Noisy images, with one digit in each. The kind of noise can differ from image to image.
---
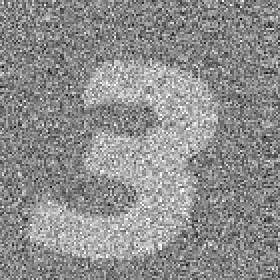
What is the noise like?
low rank plus noise
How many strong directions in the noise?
one
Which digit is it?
3
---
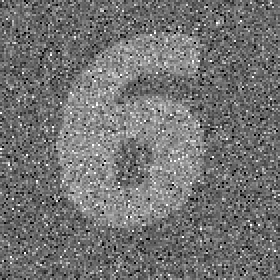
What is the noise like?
heavy tails
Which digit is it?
6
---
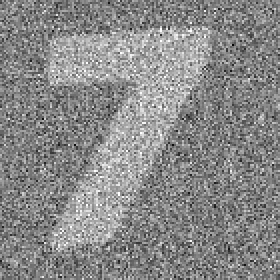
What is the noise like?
low rank plus noise
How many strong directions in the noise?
five to eight
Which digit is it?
7
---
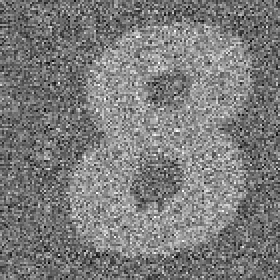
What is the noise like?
low rank plus noise
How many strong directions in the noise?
two
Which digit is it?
8
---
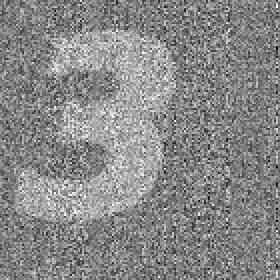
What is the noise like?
columns of uneven size
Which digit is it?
3
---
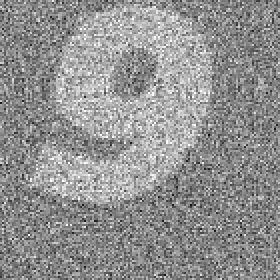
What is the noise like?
low rank plus noise
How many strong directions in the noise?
three or four
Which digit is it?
9
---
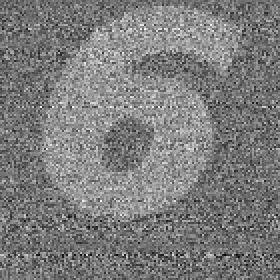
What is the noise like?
rows of uneven size
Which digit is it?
6
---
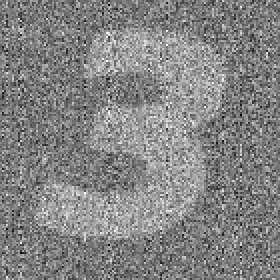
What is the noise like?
columns of uneven size
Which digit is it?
3
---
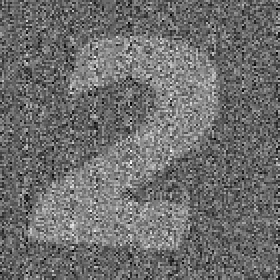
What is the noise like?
columns of uneven size
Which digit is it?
2
